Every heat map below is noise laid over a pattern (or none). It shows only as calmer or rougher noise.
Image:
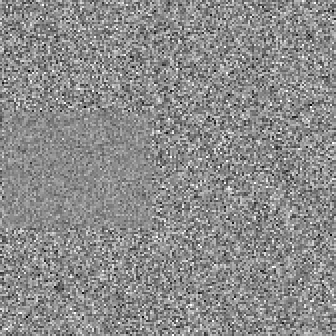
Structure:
one block
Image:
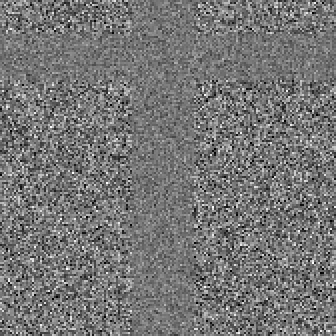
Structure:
bands of rows crossing bands of columns
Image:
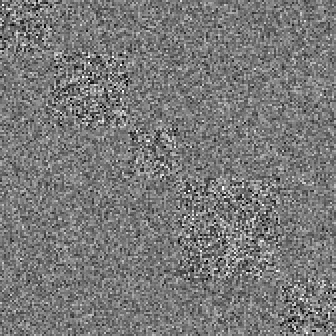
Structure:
blocks along the diagonal
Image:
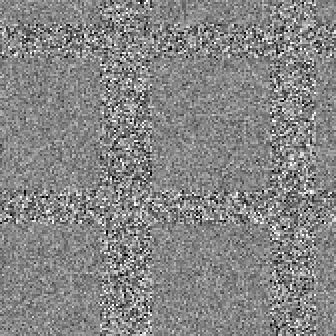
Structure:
bands of rows crossing bands of columns
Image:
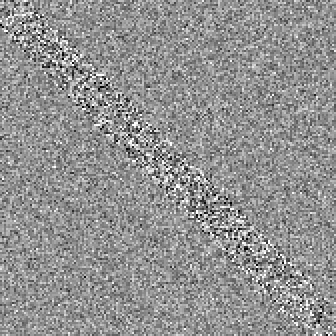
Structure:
a diagonal band
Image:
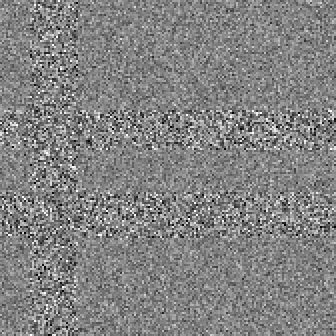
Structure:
bands of rows crossing bands of columns
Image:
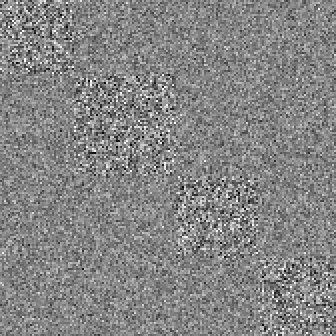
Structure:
blocks along the diagonal
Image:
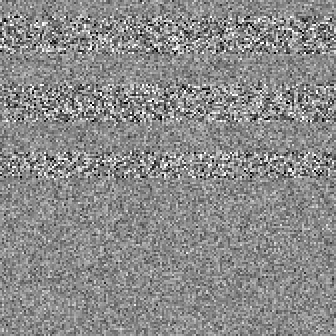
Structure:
bands of rows
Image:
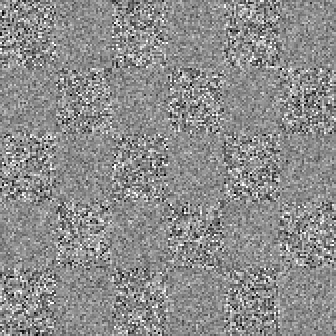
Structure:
a checkerboard
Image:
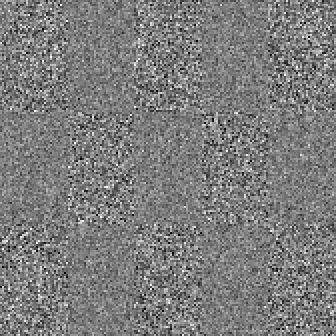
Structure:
a checkerboard
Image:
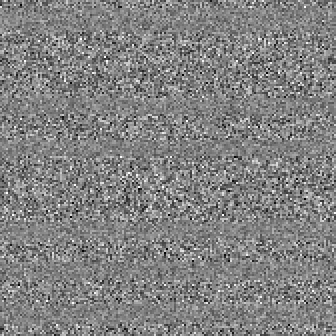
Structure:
bands of rows
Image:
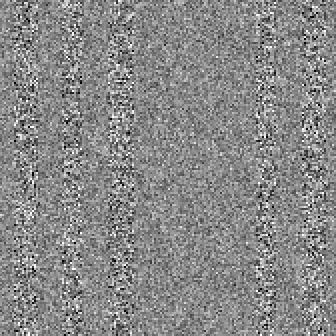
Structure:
bands of columns
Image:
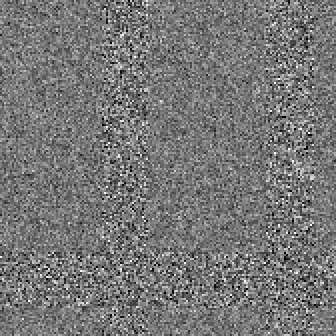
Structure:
bands of rows crossing bands of columns
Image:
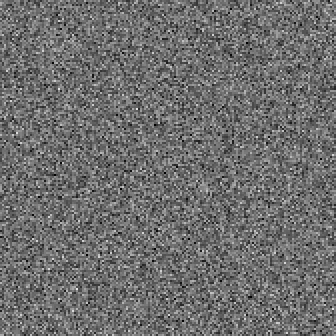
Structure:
only noise
